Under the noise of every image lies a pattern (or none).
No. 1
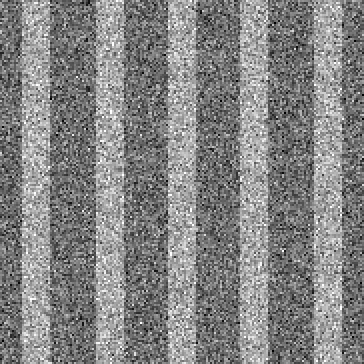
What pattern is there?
vertical stripes
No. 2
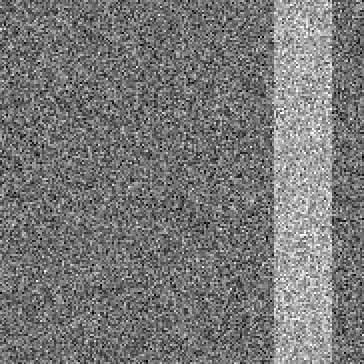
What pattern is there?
one vertical stripe
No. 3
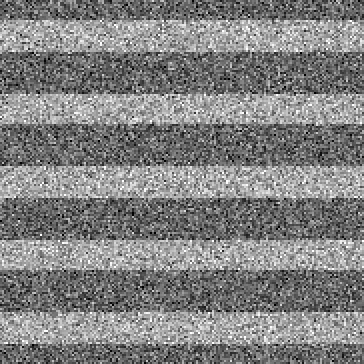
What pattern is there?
horizontal stripes
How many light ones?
5
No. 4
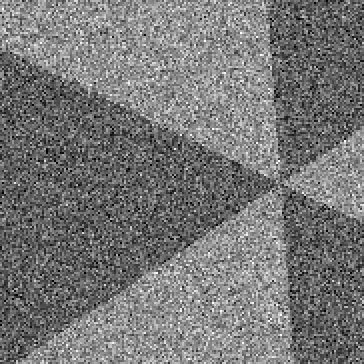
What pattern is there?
spokes from one point
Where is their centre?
middle right
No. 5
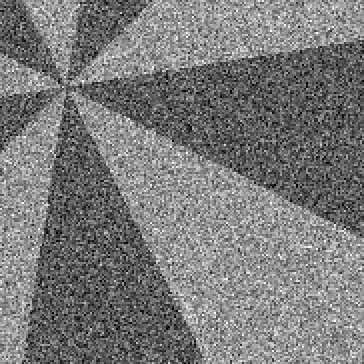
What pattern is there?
spokes from one point
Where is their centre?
top left
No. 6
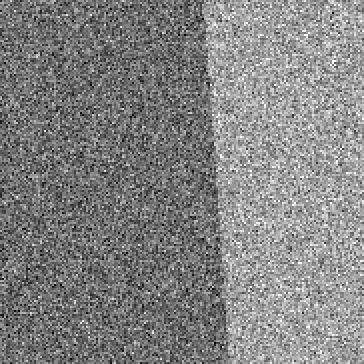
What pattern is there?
a sharp edge
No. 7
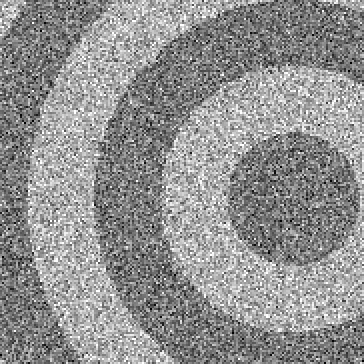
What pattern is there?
rings round one point
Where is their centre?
middle right
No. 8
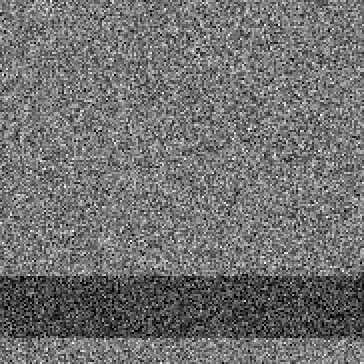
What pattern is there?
one horizontal stripe
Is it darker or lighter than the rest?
darker
